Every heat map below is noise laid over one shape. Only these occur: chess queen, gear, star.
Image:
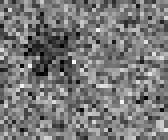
dark star
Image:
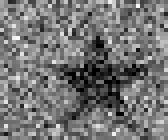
dark star
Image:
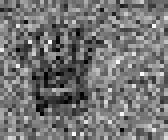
dark chess queen
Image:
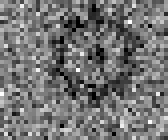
dark gear
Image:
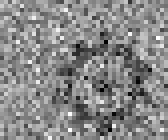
dark gear
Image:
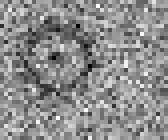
dark gear
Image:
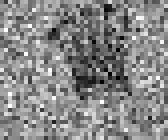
dark chess queen
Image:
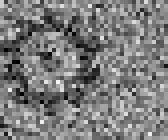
dark gear
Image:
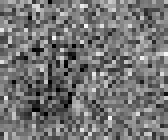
dark chess queen
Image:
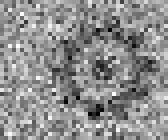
dark gear
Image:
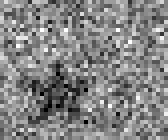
dark star
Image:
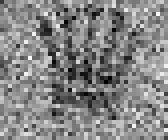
dark chess queen
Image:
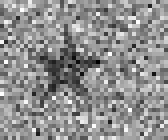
dark star
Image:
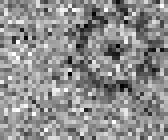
dark gear
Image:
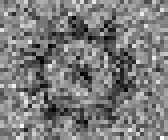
dark gear
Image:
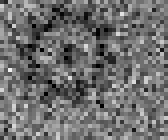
dark gear
